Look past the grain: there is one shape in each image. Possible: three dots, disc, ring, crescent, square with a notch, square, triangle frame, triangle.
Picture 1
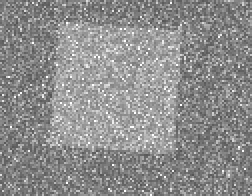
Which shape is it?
square
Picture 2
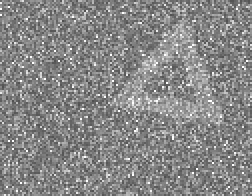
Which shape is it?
triangle frame
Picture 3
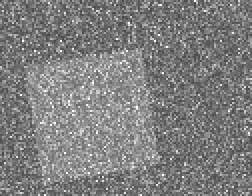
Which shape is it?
square
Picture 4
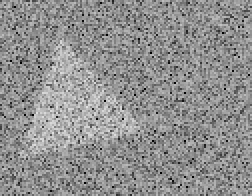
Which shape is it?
triangle
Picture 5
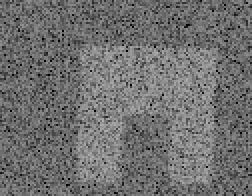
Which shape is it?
square with a notch
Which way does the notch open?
down
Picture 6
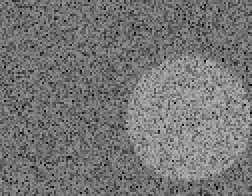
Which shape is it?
disc
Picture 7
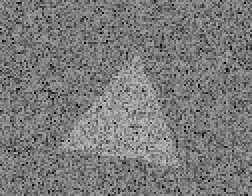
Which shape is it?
triangle
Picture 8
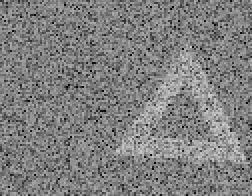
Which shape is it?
triangle frame
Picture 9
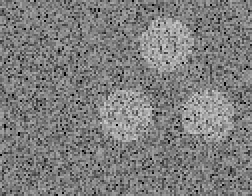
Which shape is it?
three dots
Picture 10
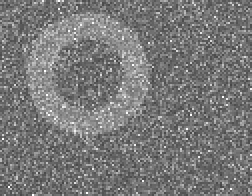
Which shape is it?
ring
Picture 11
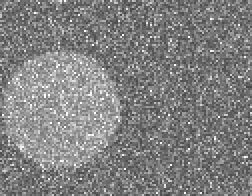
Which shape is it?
disc
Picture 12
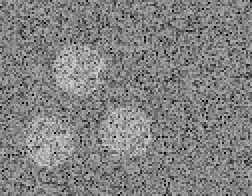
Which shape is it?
three dots
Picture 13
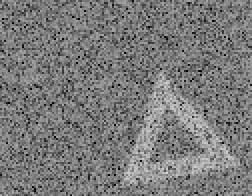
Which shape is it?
triangle frame
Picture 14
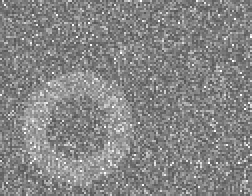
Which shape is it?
ring
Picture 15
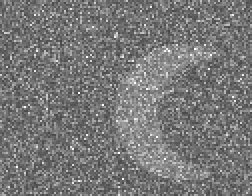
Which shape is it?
crescent
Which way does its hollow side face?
right
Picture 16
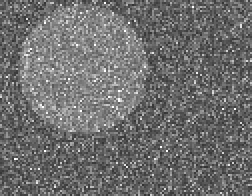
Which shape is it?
disc
